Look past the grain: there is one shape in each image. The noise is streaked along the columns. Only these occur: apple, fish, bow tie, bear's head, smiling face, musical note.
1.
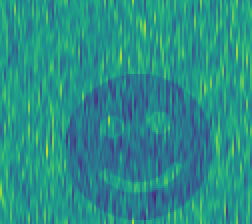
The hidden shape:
smiling face
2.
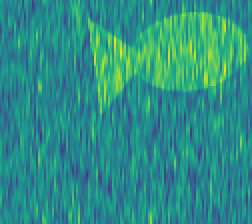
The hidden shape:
fish
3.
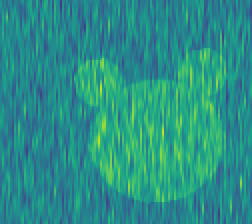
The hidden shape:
bear's head
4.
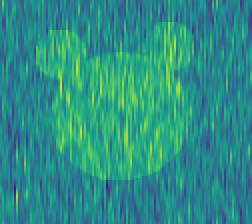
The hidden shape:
bear's head
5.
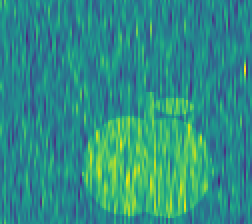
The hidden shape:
apple
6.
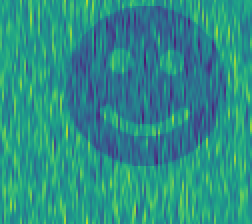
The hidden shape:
smiling face
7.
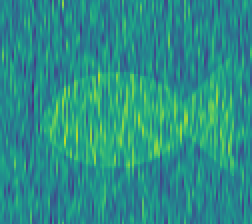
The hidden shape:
fish
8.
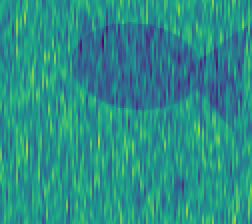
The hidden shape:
fish
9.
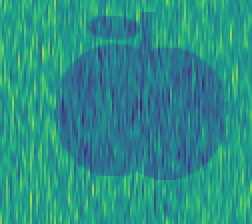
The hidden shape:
apple
